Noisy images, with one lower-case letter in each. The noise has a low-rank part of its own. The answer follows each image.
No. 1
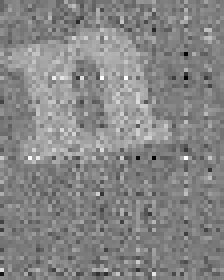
n
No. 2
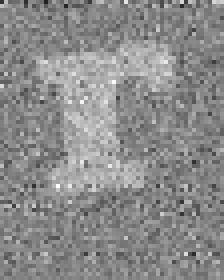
r
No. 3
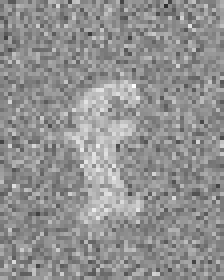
f
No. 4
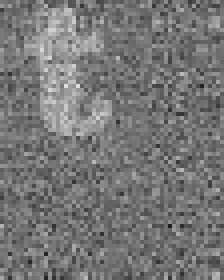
t
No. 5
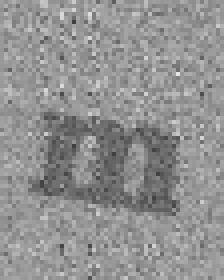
m
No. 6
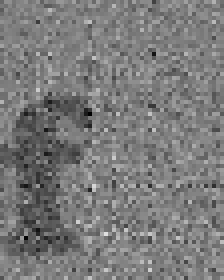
f
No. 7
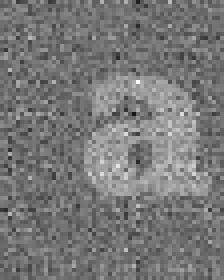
a
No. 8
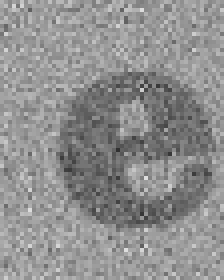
e
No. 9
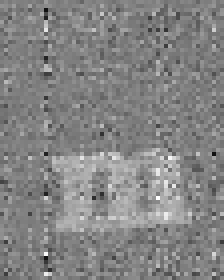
m
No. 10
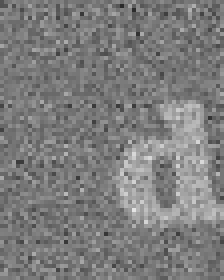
d
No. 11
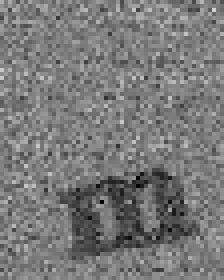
m
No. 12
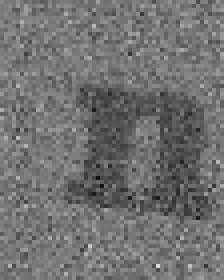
n
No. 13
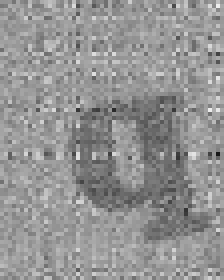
q
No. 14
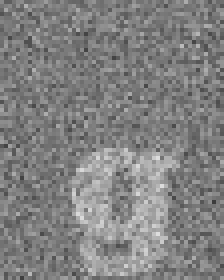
g
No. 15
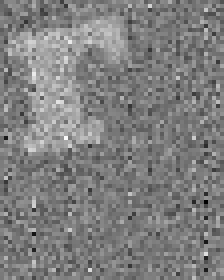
r
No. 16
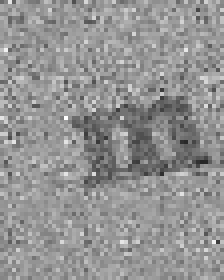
m
